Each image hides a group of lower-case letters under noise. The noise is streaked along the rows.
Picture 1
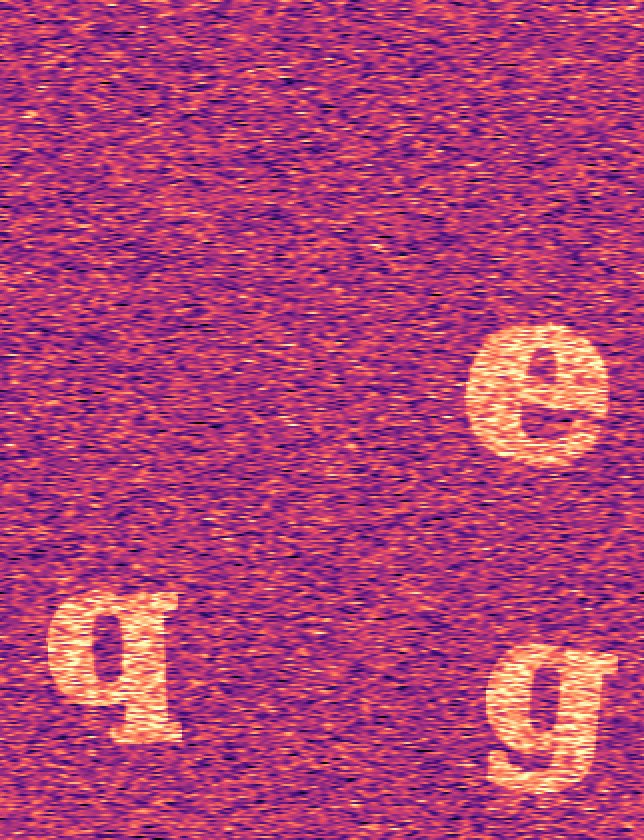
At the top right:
nothing
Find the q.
bottom left
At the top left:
nothing
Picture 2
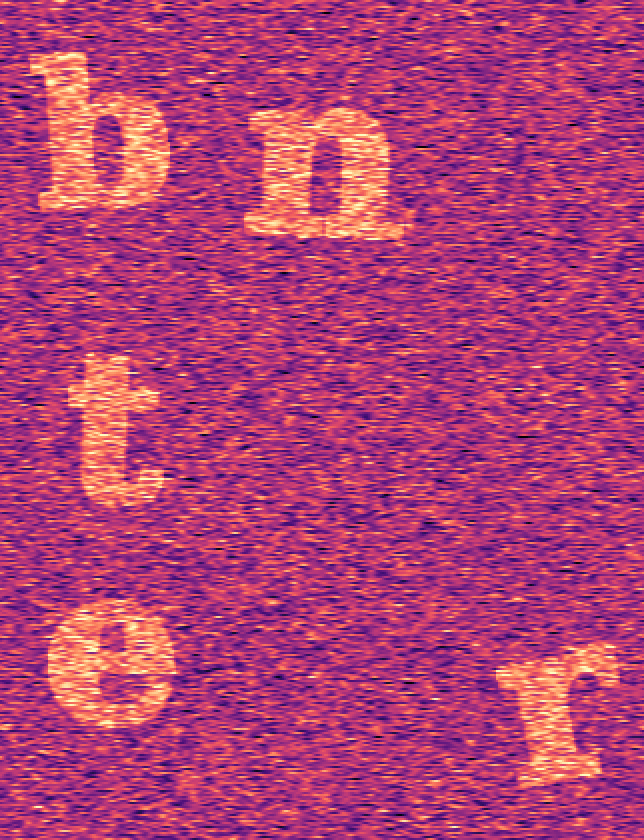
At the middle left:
t
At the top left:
b
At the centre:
nothing
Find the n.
top middle
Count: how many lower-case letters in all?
5
